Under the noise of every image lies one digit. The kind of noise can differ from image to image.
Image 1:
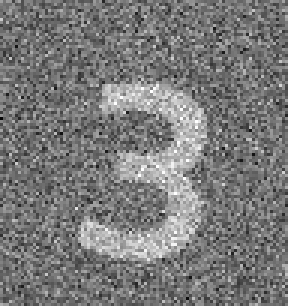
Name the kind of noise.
independent entries
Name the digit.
3
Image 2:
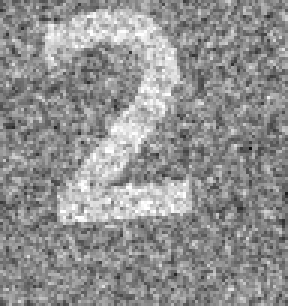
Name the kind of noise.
blotchy
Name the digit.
2
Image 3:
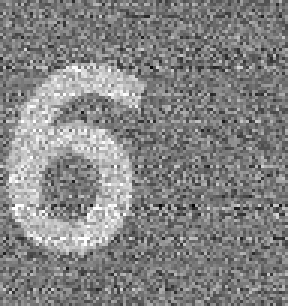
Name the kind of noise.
rows of uneven size
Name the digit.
6
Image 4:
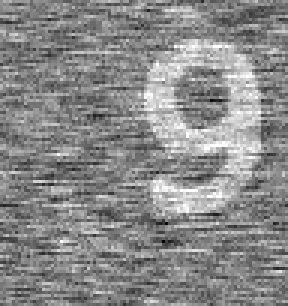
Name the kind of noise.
streaked along the rows
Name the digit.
9
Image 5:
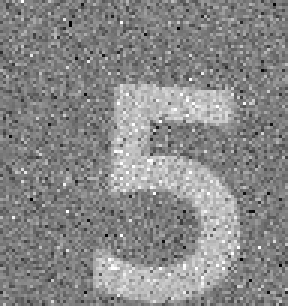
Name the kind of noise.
heavy tails
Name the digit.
5
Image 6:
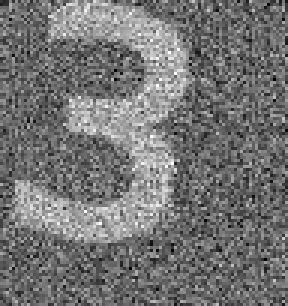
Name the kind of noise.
low rank plus noise
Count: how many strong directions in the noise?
five to eight
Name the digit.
3
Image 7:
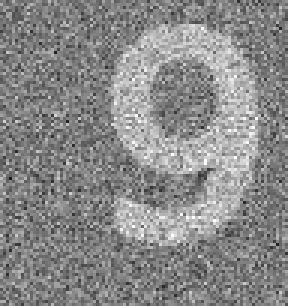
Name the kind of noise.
low rank plus noise
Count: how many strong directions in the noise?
one
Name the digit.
9
